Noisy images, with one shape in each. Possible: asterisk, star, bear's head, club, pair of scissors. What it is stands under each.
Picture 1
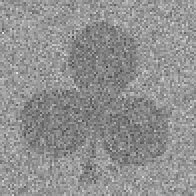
club
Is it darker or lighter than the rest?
darker
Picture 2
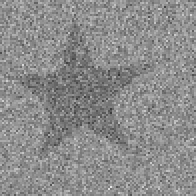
star
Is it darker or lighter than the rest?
darker
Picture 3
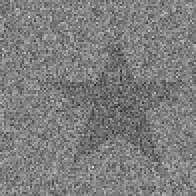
star
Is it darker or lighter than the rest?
darker
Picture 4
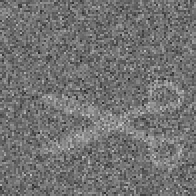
pair of scissors
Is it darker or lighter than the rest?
lighter
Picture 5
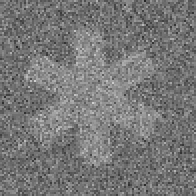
asterisk
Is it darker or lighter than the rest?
lighter
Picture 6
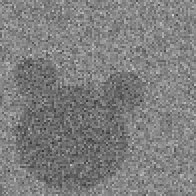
bear's head
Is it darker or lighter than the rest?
darker
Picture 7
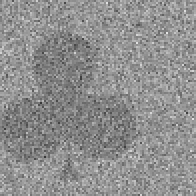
club
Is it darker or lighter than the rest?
darker
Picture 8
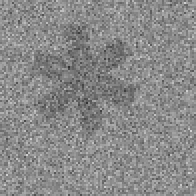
asterisk
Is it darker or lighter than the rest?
darker
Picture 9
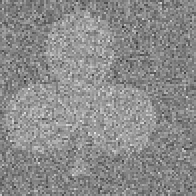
club
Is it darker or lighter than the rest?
lighter
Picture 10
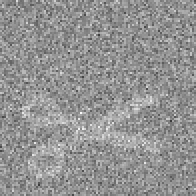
pair of scissors
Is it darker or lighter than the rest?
lighter
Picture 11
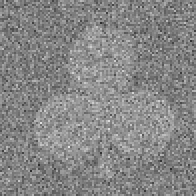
club
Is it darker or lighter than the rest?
lighter
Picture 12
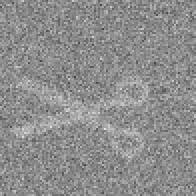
pair of scissors
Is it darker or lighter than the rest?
lighter
